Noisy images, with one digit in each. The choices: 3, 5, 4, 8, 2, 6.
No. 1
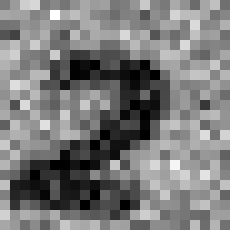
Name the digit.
2
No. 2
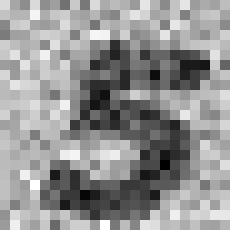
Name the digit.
5
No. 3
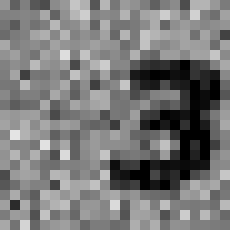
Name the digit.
3
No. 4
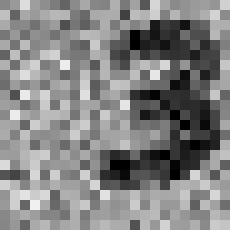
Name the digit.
3
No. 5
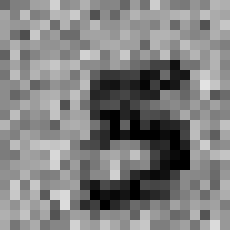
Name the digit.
5
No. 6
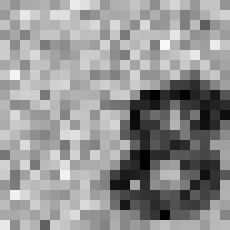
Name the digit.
8
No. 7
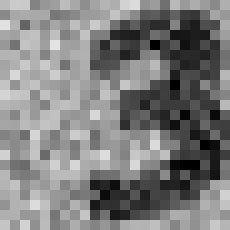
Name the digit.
3
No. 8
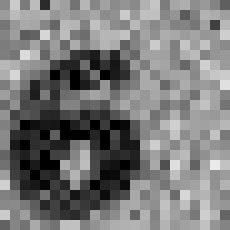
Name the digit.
6
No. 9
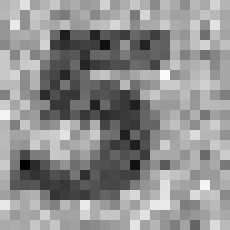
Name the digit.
5
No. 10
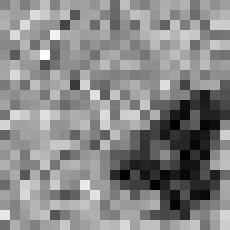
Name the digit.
4
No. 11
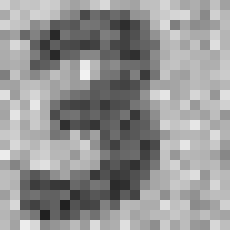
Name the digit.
3
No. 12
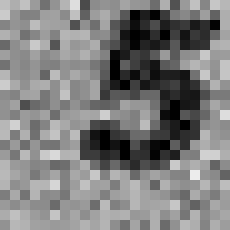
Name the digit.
5
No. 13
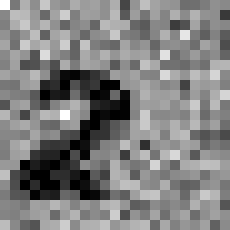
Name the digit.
2
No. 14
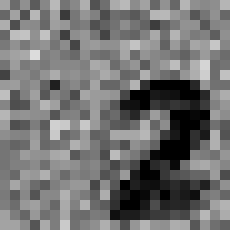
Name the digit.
2
